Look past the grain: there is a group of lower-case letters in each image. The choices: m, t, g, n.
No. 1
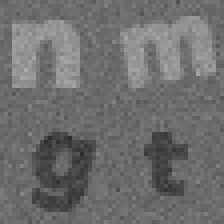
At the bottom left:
g
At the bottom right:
t
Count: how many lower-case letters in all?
4
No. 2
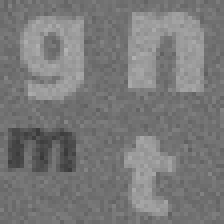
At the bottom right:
t
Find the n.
top right
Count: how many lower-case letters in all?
4
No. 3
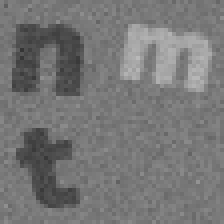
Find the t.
bottom left
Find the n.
top left
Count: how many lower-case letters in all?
3
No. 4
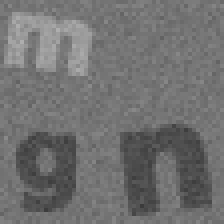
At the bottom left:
g
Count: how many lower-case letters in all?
3
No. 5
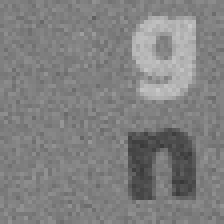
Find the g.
top right
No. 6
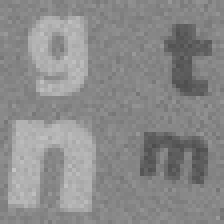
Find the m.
bottom right
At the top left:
g
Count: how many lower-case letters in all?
4
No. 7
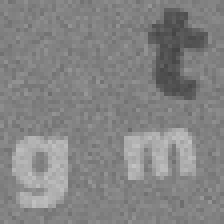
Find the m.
bottom right
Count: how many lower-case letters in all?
3
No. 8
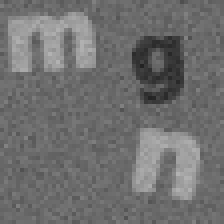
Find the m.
top left
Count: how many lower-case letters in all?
3
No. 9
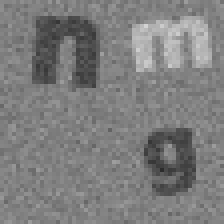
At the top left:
n
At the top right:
m
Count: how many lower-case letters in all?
3
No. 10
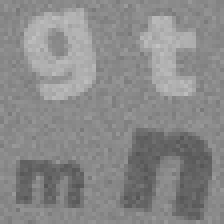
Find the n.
bottom right
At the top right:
t
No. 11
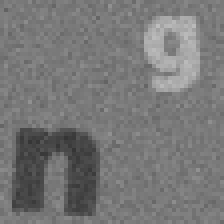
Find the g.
top right
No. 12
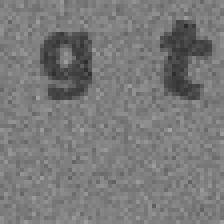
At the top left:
g
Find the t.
top right
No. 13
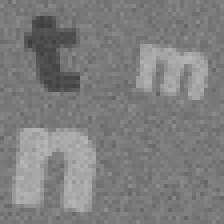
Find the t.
top left
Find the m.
top right
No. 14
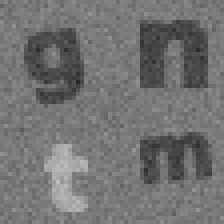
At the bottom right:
m
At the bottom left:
t
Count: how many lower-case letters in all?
4
